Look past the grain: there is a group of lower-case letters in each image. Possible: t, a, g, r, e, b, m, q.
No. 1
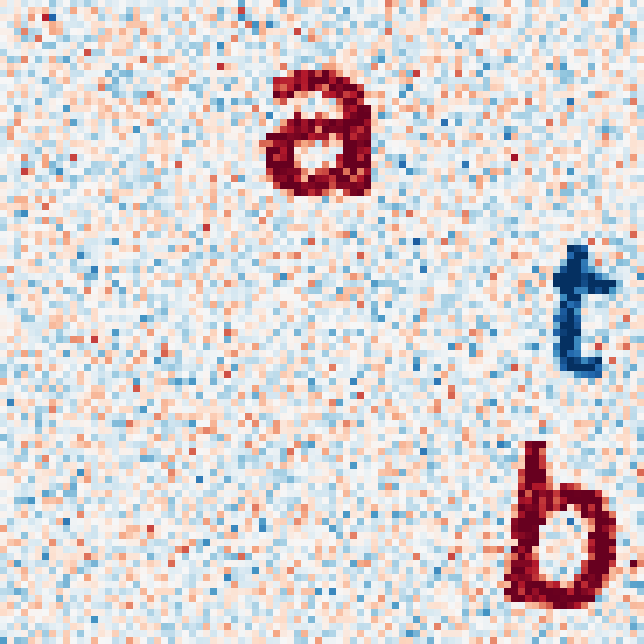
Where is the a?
top middle
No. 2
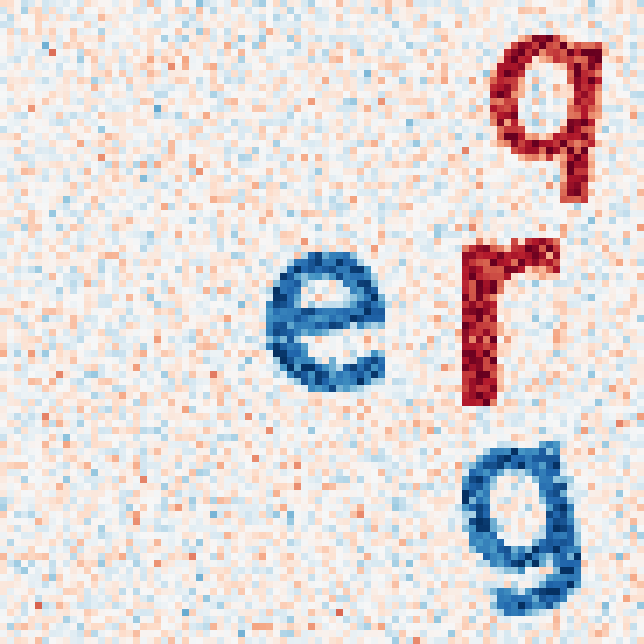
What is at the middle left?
nothing
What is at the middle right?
r
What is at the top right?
q
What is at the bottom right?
g
